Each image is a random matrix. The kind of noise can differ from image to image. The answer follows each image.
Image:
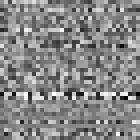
rows of uneven size
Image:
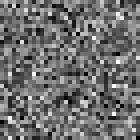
independent entries
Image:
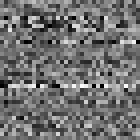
rows of uneven size
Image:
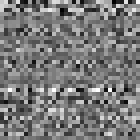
rows of uneven size
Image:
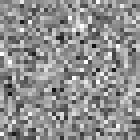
independent entries
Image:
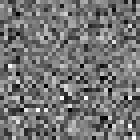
low rank plus noise
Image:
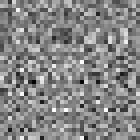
low rank plus noise
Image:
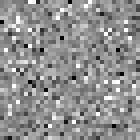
heavy tails
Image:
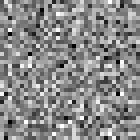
low rank plus noise
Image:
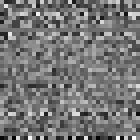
rows of uneven size
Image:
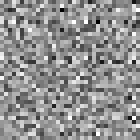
low rank plus noise
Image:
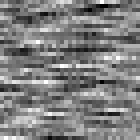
streaked along the rows
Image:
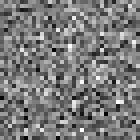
independent entries
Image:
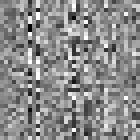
columns of uneven size
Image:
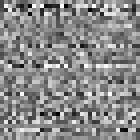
rows of uneven size
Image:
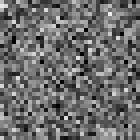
independent entries
